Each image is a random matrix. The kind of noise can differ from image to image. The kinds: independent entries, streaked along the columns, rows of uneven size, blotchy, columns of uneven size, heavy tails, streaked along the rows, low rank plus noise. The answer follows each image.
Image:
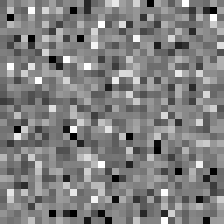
heavy tails
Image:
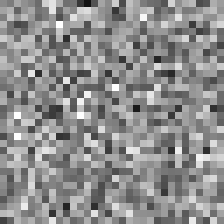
low rank plus noise
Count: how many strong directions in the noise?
five to eight
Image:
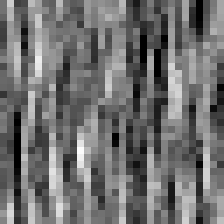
streaked along the columns
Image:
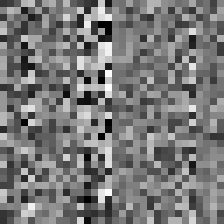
columns of uneven size
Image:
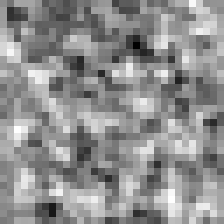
blotchy
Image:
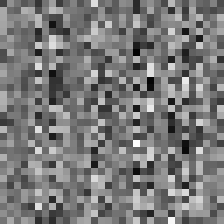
columns of uneven size
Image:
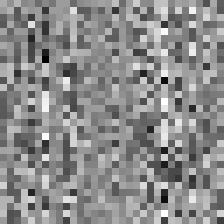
columns of uneven size
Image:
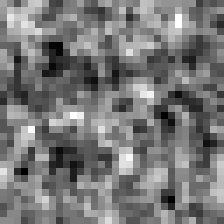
blotchy
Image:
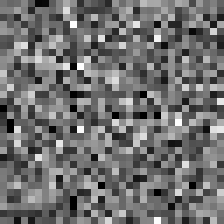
independent entries
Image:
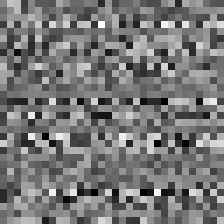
rows of uneven size
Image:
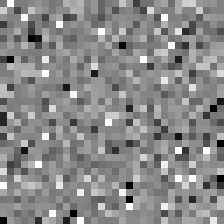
heavy tails
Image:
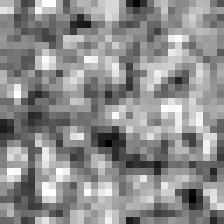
blotchy
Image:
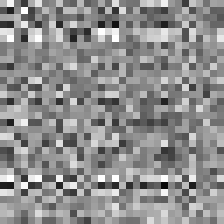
low rank plus noise
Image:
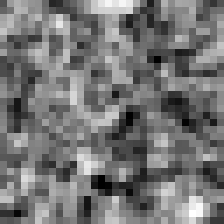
blotchy
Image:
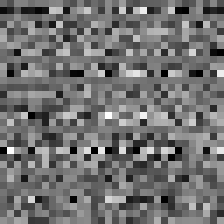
rows of uneven size
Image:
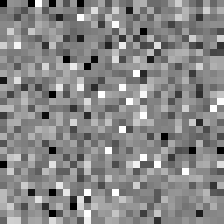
heavy tails
